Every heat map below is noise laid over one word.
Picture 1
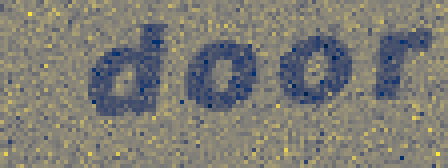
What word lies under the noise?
door
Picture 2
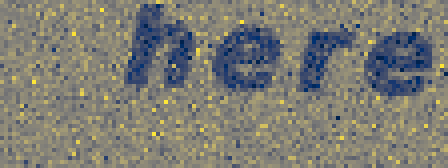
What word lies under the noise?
here
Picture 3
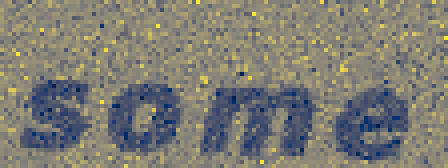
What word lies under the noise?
some
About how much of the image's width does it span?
nearly all
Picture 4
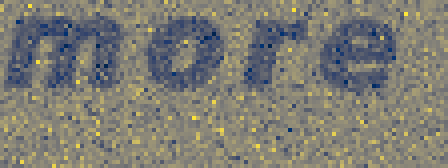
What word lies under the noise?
more
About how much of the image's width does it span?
nearly all
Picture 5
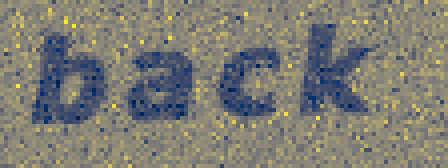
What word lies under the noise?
back
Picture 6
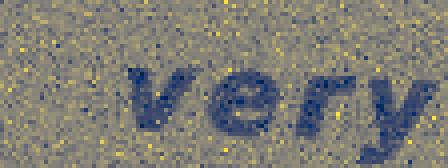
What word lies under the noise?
very
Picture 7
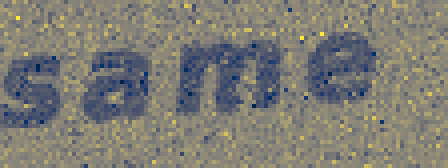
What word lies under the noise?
same
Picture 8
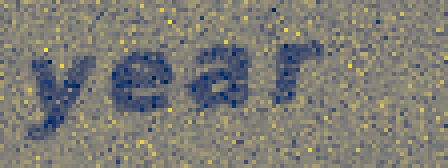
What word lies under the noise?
year
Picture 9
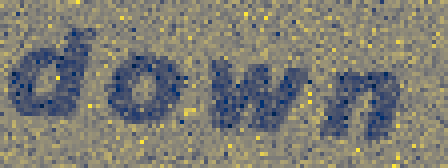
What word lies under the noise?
down
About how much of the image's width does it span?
nearly all
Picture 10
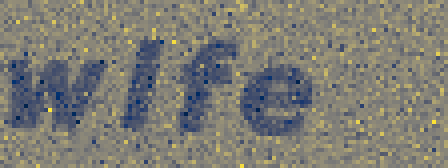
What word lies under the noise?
wife
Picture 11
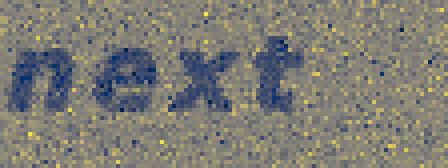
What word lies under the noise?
next
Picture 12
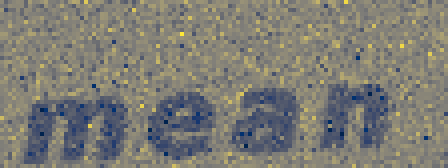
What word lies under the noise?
mean
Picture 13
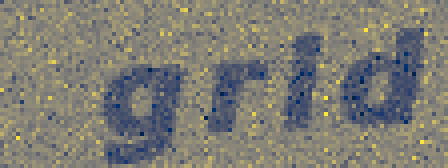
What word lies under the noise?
grid
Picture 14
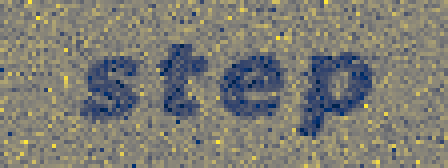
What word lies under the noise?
step
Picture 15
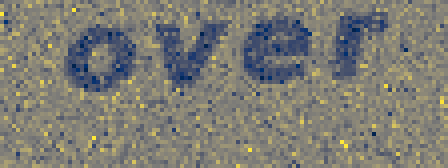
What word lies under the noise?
over
